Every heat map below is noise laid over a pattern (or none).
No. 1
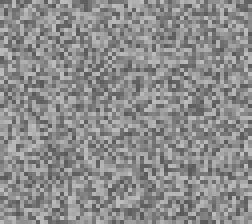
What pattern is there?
only noise
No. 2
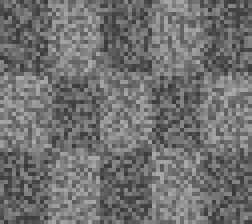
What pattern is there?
a checkerboard
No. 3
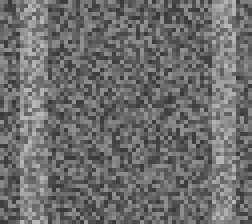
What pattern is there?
bands of columns
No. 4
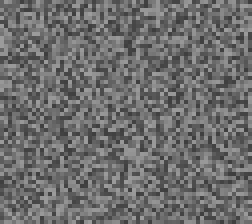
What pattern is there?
only noise
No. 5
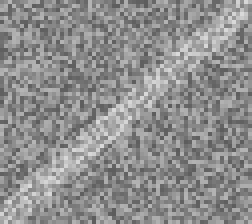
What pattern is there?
a diagonal band
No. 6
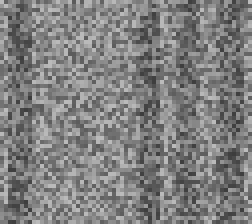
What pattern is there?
bands of columns
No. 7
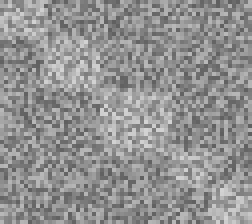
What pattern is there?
blocks along the diagonal
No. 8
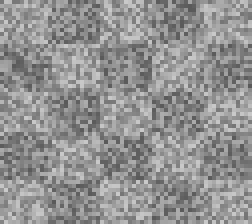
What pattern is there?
a checkerboard
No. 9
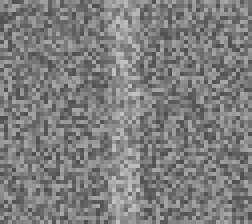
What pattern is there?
one band of columns
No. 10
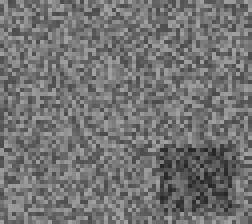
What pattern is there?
one block
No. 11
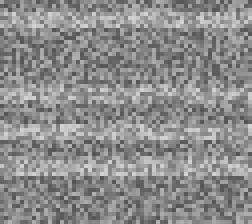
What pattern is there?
bands of rows
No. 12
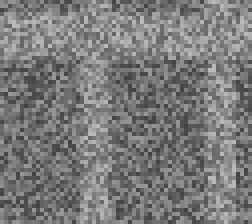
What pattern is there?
bands of rows crossing bands of columns
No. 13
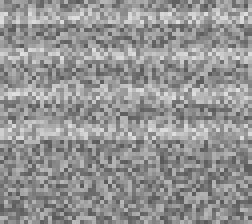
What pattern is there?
bands of rows
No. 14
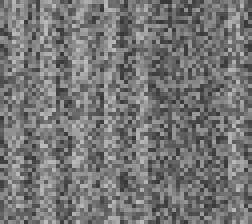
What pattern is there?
bands of columns
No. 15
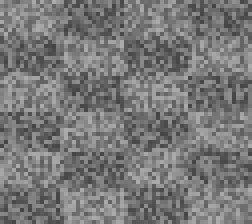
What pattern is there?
a checkerboard
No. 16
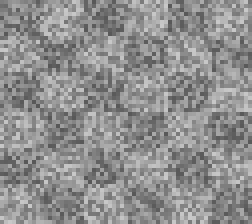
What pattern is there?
a checkerboard
